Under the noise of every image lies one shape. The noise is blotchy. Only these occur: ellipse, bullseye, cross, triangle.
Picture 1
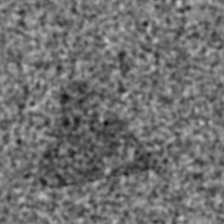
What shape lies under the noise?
triangle
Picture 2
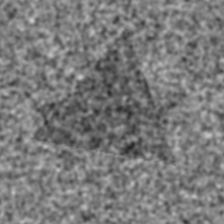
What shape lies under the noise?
triangle
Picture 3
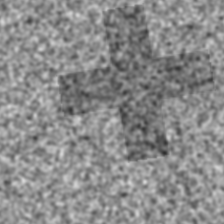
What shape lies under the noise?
cross
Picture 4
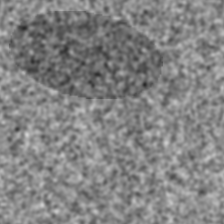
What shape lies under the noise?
ellipse
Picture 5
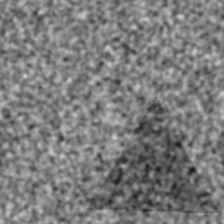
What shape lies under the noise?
triangle
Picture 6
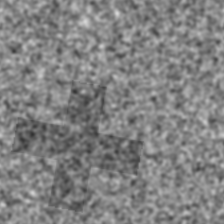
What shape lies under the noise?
cross
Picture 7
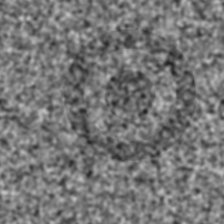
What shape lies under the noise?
bullseye
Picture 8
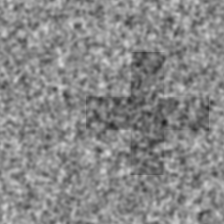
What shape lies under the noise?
cross
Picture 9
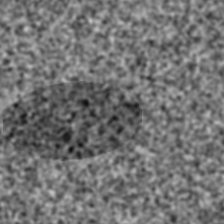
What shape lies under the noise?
ellipse
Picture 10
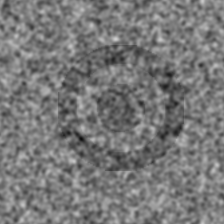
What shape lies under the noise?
bullseye
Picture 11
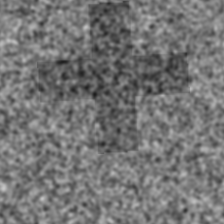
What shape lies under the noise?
cross
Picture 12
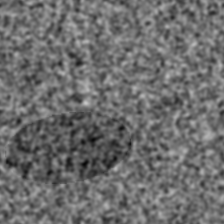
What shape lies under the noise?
ellipse
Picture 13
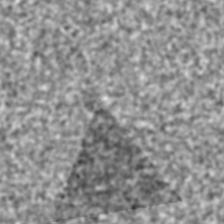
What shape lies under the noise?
triangle
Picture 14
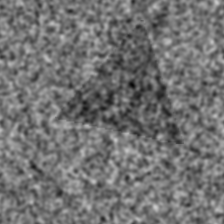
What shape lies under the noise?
triangle
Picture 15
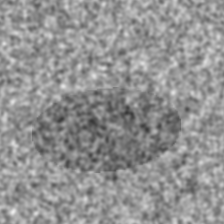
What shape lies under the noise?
ellipse
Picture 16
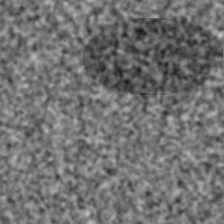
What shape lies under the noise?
ellipse
